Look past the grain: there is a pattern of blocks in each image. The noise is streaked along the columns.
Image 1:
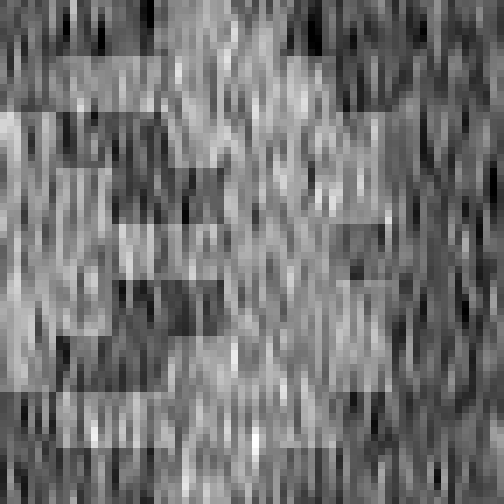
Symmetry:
top and bottom mirror each other
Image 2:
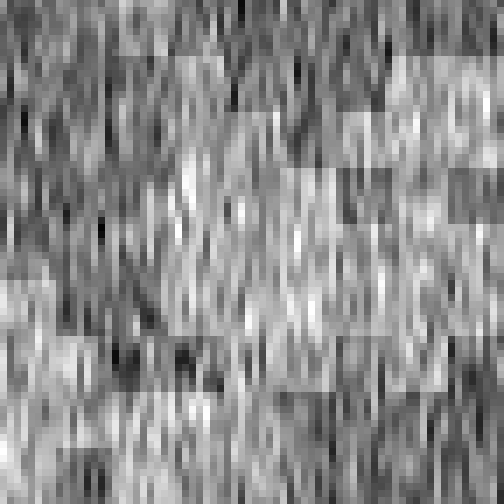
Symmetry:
no symmetry
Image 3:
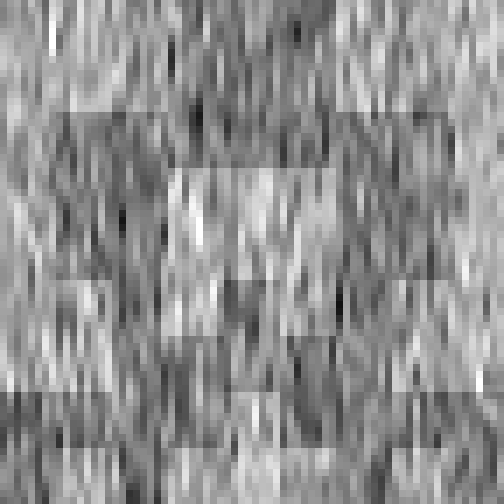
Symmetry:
left and right mirror each other
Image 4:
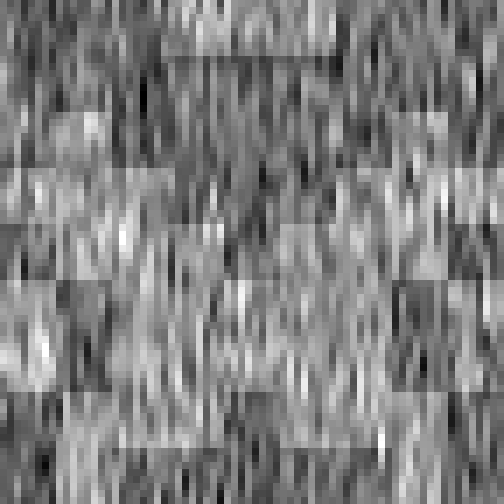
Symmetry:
left and right mirror each other
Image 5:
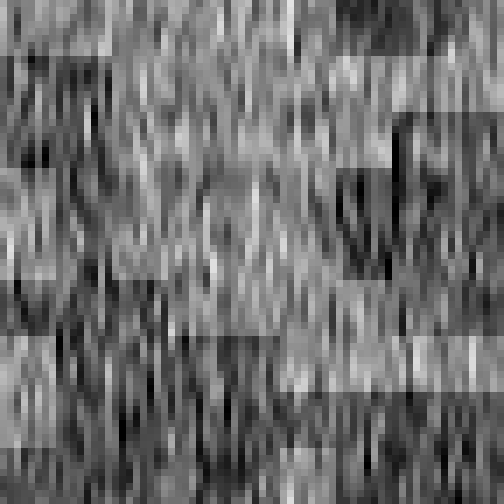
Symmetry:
no symmetry
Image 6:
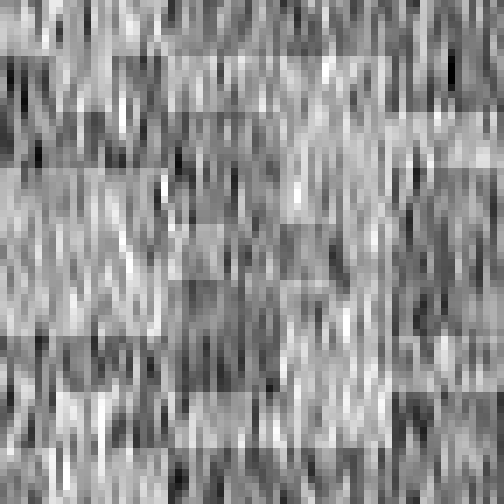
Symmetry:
top and bottom mirror each other
